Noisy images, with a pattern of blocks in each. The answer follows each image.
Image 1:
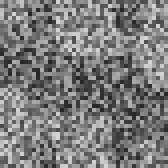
the same after a half turn
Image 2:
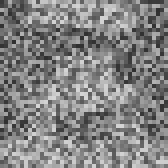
left and right mirror each other
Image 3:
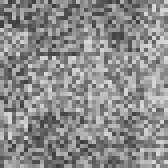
top and bottom mirror each other
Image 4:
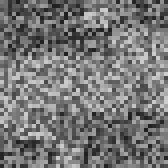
the same after a half turn
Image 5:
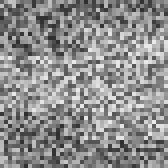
top and bottom mirror each other
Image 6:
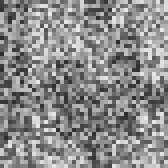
no symmetry
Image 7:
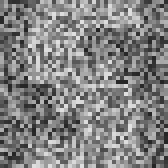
the same after a half turn
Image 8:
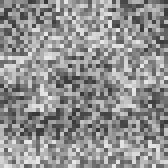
left and right mirror each other
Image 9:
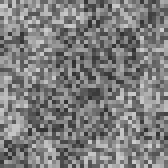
the same after a half turn
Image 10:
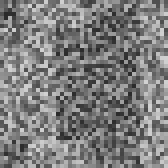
top and bottom mirror each other
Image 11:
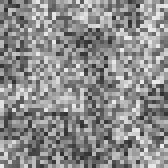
no symmetry
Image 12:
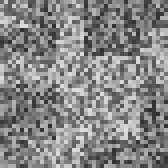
mirrored about the diagonal from the top left
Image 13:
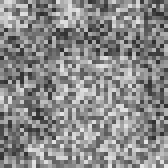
no symmetry
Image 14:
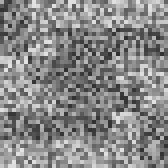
the same after a half turn
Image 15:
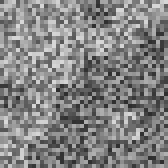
mirrored about the diagonal from the top left
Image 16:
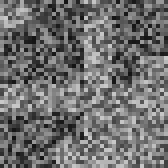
mirrored about the diagonal from the top left
